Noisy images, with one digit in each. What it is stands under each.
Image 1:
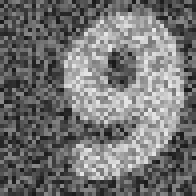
9
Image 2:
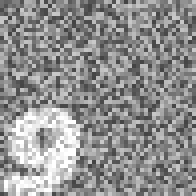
9
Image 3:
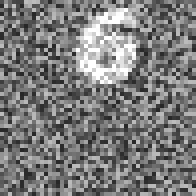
6
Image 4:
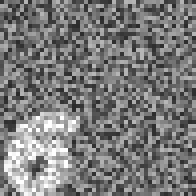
6
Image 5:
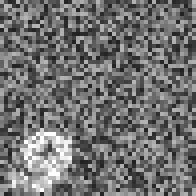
9
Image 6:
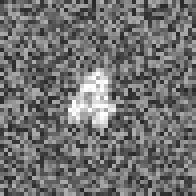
4
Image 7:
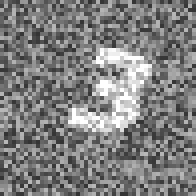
3
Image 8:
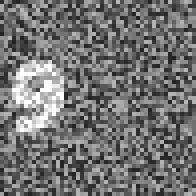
9
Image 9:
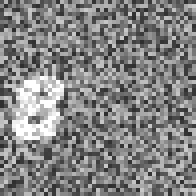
8
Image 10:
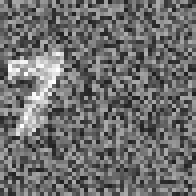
7
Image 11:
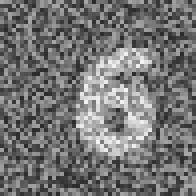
6
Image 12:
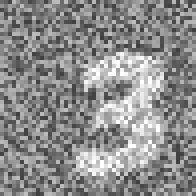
3
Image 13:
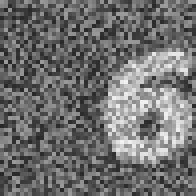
6
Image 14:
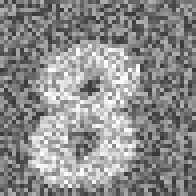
8
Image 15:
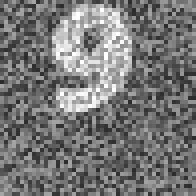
9
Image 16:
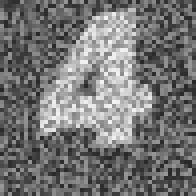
4
